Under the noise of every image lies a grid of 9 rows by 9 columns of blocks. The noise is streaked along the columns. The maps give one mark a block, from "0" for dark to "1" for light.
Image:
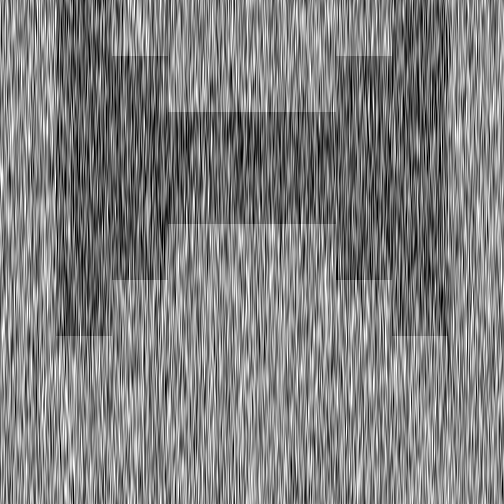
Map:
1 0 1 1 1 1 1 0 1
1 0 0 1 1 1 0 0 1
1 0 0 0 0 0 0 0 1
1 0 0 0 0 0 0 0 1
1 0 0 1 1 1 0 0 1
1 0 1 1 1 1 1 0 1
1 1 1 1 1 1 1 1 1
1 1 1 1 1 1 1 1 1
1 1 1 1 1 1 1 1 1
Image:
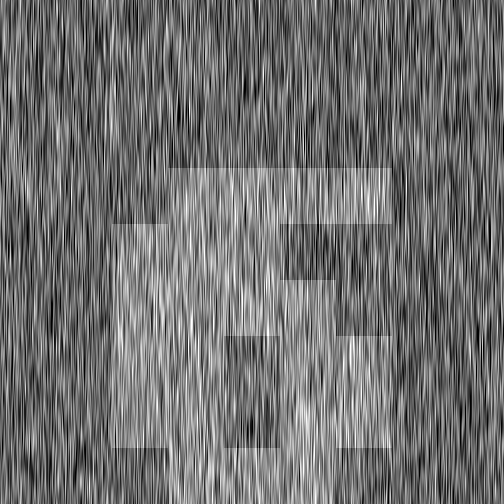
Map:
0 0 0 0 0 0 0 0 0
0 0 0 0 0 0 0 0 0
0 0 0 0 0 0 0 0 0
0 0 0 1 1 1 1 0 0
0 0 1 1 1 0 0 0 0
0 0 1 1 1 1 0 0 0
0 0 1 1 0 1 1 0 0
0 0 1 1 0 1 1 0 0
0 0 0 1 1 1 0 0 0
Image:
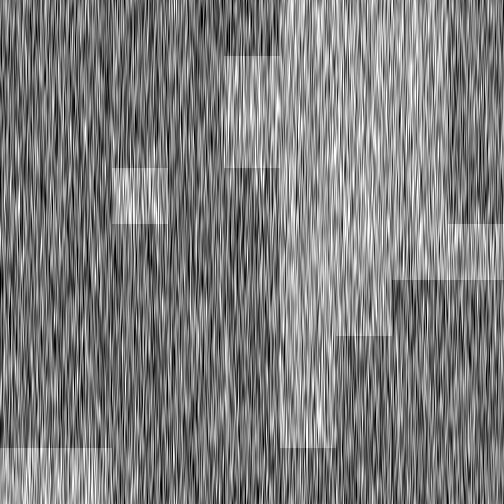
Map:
0 0 0 0 0 1 1 1 0
0 0 0 0 1 1 1 1 0
0 0 0 0 1 1 1 1 0
0 0 1 0 0 1 1 1 0
0 0 0 0 0 1 1 1 1
0 0 0 0 0 1 1 0 0
0 0 0 0 0 1 0 0 0
0 0 0 0 0 1 0 0 0
1 1 0 0 0 0 0 0 0
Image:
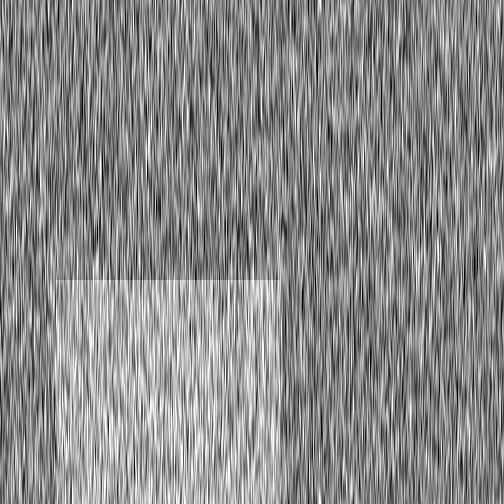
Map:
0 0 0 0 0 0 0 0 0
0 0 0 0 0 0 0 0 0
0 0 0 0 0 0 0 0 0
0 0 0 0 0 0 0 0 0
0 0 0 0 0 0 0 0 0
0 1 1 1 1 0 0 0 0
0 1 1 1 1 0 0 0 0
0 1 1 1 1 0 0 0 0
0 1 1 1 1 0 0 0 0
